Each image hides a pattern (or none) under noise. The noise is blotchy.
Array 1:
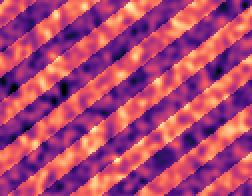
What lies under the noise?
diagonal stripes
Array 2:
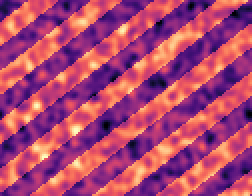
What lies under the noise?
diagonal stripes
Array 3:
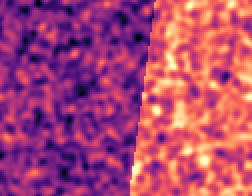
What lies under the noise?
a sharp edge
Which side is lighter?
right
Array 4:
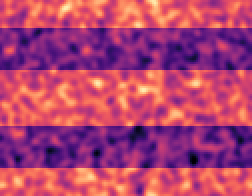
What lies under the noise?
horizontal stripes
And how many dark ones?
2
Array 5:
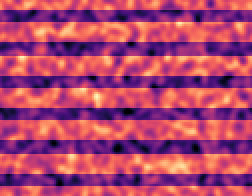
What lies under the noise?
horizontal stripes
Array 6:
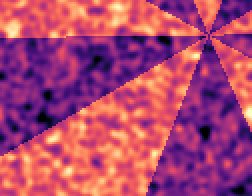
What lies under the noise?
spokes from one point
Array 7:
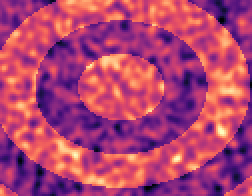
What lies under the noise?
rings round one point
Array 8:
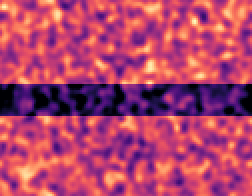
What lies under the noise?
one horizontal stripe
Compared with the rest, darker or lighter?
darker
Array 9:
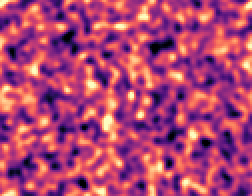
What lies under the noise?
only noise
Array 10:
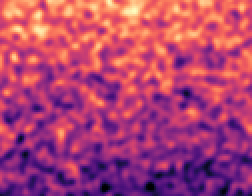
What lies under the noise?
a smooth slope
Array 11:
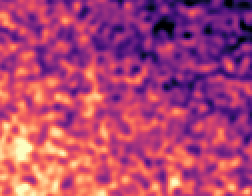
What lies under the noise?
a smooth slope
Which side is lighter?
bottom left
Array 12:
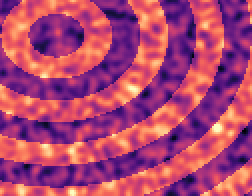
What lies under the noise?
rings round one point
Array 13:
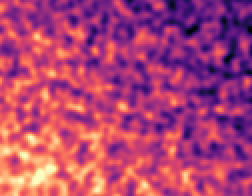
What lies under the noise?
a smooth slope
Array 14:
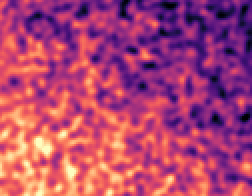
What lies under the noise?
a smooth slope
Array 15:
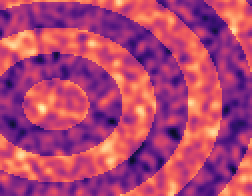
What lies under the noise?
rings round one point
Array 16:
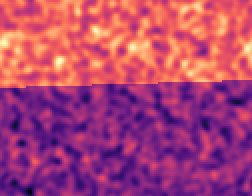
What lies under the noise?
a sharp edge
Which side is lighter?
top
